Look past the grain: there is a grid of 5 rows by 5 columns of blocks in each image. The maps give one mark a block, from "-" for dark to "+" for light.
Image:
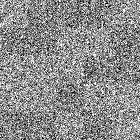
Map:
+ - - - +
- - + + -
+ + + - -
+ + - + +
- - + - +
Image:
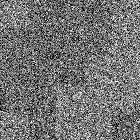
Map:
+ - - - +
- - - - +
- - - + +
- - + + +
+ - + + -
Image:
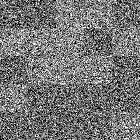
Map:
- - + + -
+ + + - +
- + + + -
+ - - - -
- - - - +
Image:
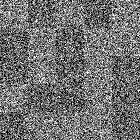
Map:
+ - + - +
- + - + +
- + - + -
+ - - + -
- + + + -
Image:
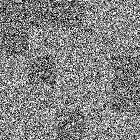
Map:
- - - + +
- + + + +
+ - + + -
+ + + + -
+ + - + +
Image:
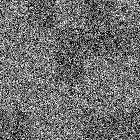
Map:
+ - + - +
+ + - - -
+ + - + +
+ + + + +
- + + - -
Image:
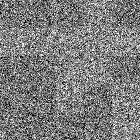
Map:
- - - + -
+ + + + +
- - + + -
- - + - +
- - - - +
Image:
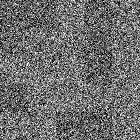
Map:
- - + - +
- + + - +
+ + + - +
- + + + +
+ + - - +
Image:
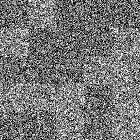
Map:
- + - - -
+ - - - +
- - - + +
+ + + - +
- - + - +
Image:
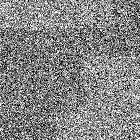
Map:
+ + + + -
- - - - -
- - - + +
- - - + +
- - + + +
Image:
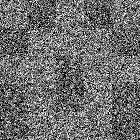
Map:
+ - + - +
- + + + -
+ + - + +
- + - + -
- + + + -
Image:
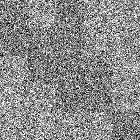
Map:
- + - + +
- - - + +
+ - - - +
+ + - - +
+ + + + -
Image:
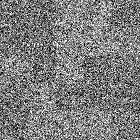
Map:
- - + + -
- - + + +
+ - + - -
- + - - -
- + + + -
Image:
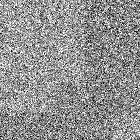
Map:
+ + + - -
+ + + - -
+ + + - -
+ + - - -
- - - - +
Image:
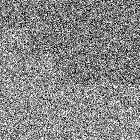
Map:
- - - - -
+ - - - -
+ + - - -
+ + + + +
+ + + + +
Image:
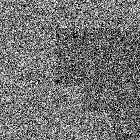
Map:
+ + + + +
+ + - - -
+ + - - -
+ + + - -
+ + + + -
